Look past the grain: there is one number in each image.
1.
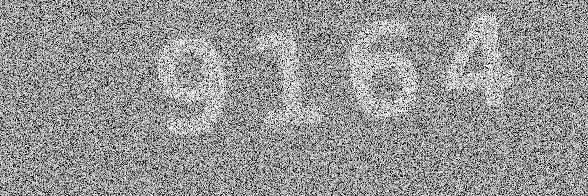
9164
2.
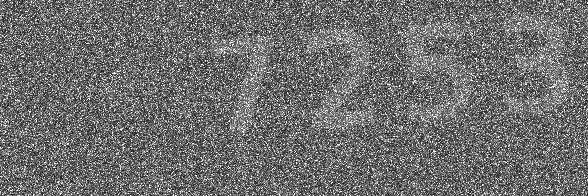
7253
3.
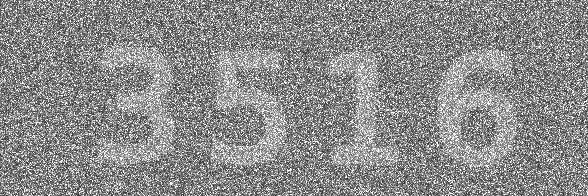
3516
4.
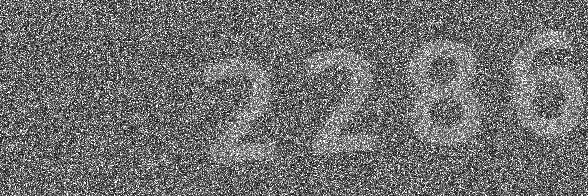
2286
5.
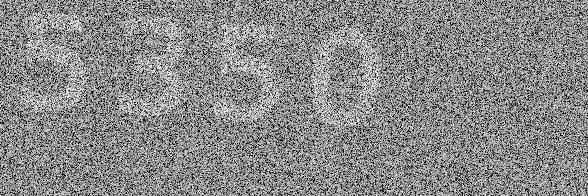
5350
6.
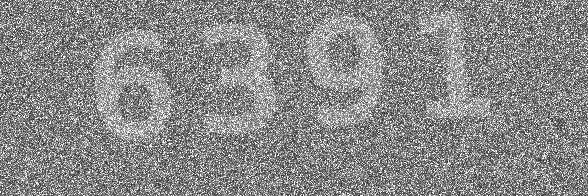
6391
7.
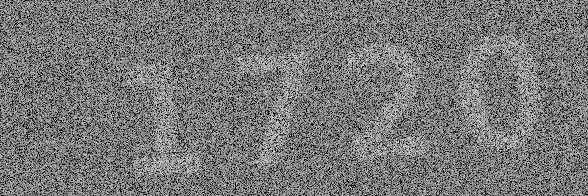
1720
